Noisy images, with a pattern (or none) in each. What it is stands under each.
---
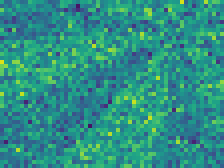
spokes from one point
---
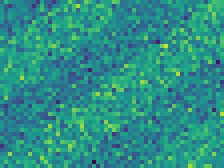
diagonal stripes
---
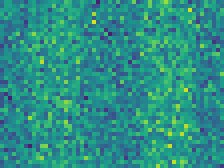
vertical stripes
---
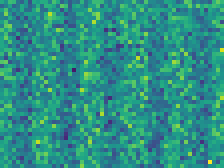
vertical stripes
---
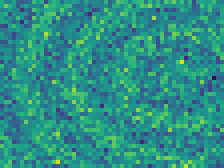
rings round one point
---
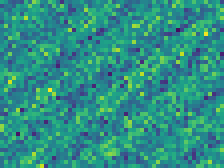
diagonal stripes
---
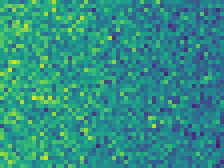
a smooth slope
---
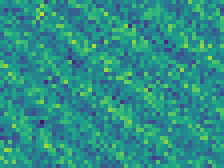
diagonal stripes
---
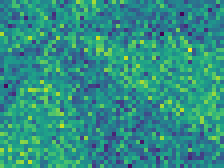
spokes from one point
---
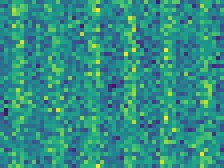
vertical stripes
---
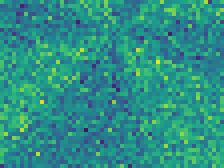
spokes from one point
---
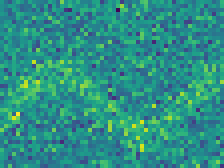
a wavy band
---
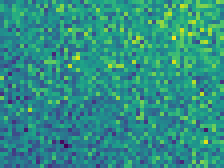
a smooth slope
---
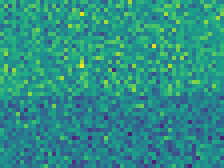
a sharp edge
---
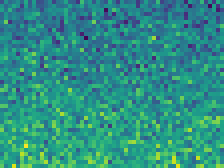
a smooth slope
